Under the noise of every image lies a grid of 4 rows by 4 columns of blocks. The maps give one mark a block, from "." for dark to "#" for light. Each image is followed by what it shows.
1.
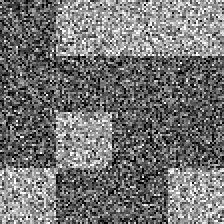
. # # #
. . . .
. # . .
# . . #
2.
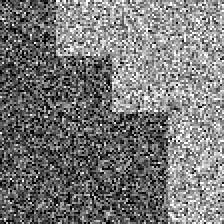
. # # #
. . # #
. . . #
. . . #
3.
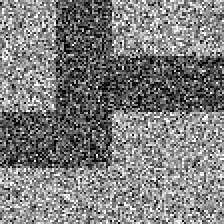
# . # #
# . . .
. . # #
# # # #
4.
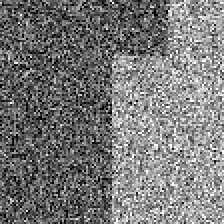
. . . #
. . # #
. . # #
. . # #
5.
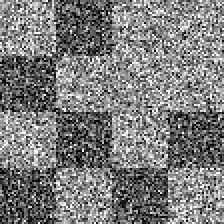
# . # #
. # # #
# . # .
. # . #
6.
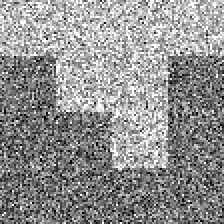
# # # #
. # # .
. . # .
. . . .
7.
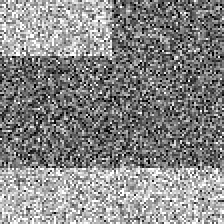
# # . .
. . . .
. . . .
# # # #
